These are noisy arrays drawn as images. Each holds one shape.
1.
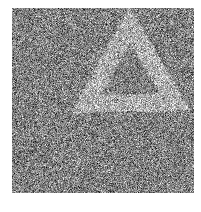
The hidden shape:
triangle frame
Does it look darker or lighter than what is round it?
lighter
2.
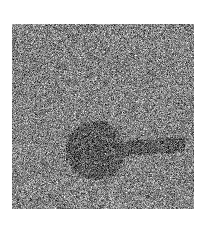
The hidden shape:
lollipop
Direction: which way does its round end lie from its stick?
left
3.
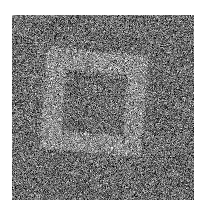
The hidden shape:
square frame
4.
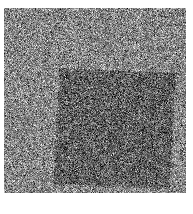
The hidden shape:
square
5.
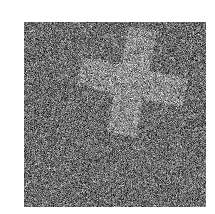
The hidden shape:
cross
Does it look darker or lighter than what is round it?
lighter
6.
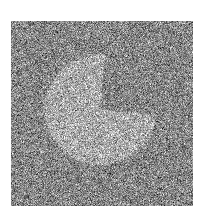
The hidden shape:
disc with a wedge cut out
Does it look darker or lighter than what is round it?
lighter
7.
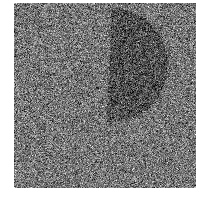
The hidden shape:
half disc
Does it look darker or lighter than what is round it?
darker
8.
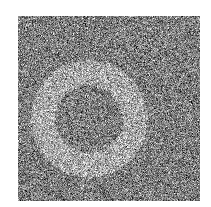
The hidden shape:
ring
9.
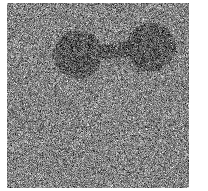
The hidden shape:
dumbbell
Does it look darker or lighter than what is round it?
darker
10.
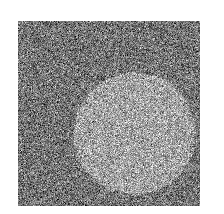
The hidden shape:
disc
